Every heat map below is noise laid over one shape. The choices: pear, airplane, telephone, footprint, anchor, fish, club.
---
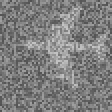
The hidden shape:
airplane
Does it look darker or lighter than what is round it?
lighter
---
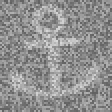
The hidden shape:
anchor
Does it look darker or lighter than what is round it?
lighter
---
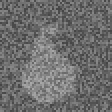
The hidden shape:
pear
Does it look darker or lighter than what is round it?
lighter
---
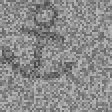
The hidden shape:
anchor
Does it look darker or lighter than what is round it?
darker
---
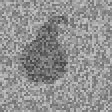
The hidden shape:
pear
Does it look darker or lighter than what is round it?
darker
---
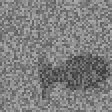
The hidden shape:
fish
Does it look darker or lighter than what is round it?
darker
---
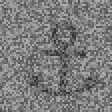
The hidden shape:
anchor
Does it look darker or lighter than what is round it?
darker
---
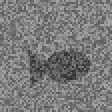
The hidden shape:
fish
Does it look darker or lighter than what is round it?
darker
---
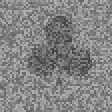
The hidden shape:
club
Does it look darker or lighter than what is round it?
darker
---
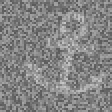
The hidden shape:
anchor
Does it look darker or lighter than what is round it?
lighter
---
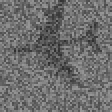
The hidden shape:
airplane
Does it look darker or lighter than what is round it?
darker
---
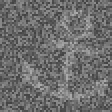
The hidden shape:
anchor
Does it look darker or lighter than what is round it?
lighter
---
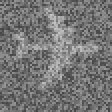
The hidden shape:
airplane
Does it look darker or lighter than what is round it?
lighter
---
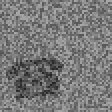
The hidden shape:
telephone
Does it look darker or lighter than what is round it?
darker
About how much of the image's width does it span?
half
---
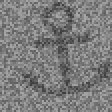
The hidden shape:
anchor
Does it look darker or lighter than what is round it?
darker
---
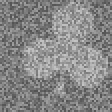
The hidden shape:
club
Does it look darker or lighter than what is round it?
lighter
